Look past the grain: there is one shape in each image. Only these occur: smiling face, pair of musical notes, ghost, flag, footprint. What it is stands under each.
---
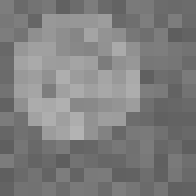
light smiling face
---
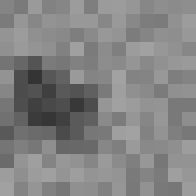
dark flag
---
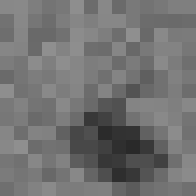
dark flag
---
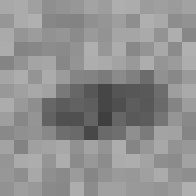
dark footprint
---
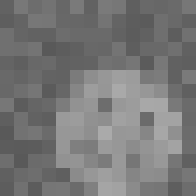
light smiling face
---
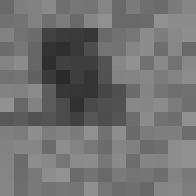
dark flag
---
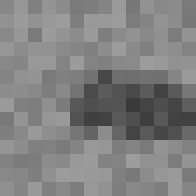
dark footprint
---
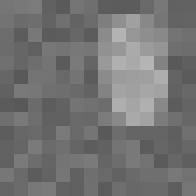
light footprint
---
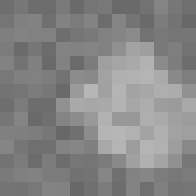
light ghost
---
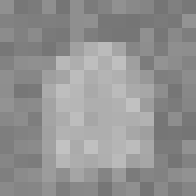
light ghost
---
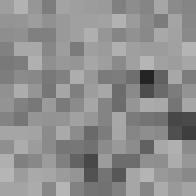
dark pair of musical notes
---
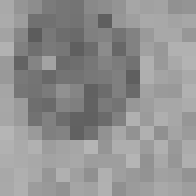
dark smiling face
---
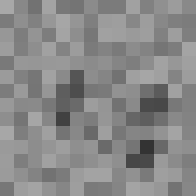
dark pair of musical notes
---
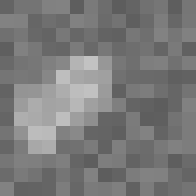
light footprint
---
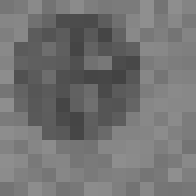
dark smiling face
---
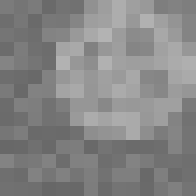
light smiling face
